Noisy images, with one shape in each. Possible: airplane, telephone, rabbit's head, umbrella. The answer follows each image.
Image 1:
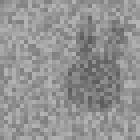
rabbit's head
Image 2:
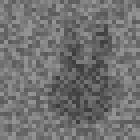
rabbit's head
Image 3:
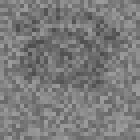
telephone
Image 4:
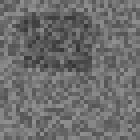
telephone
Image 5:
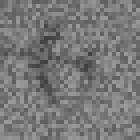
airplane
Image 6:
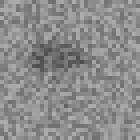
umbrella
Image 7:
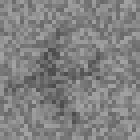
airplane
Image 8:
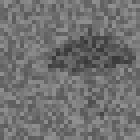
umbrella
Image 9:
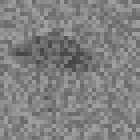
umbrella
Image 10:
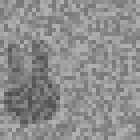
rabbit's head
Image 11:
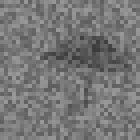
umbrella
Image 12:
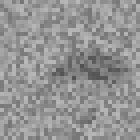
umbrella
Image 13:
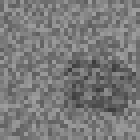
telephone
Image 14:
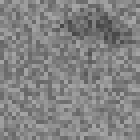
umbrella
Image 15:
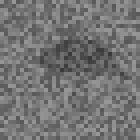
umbrella
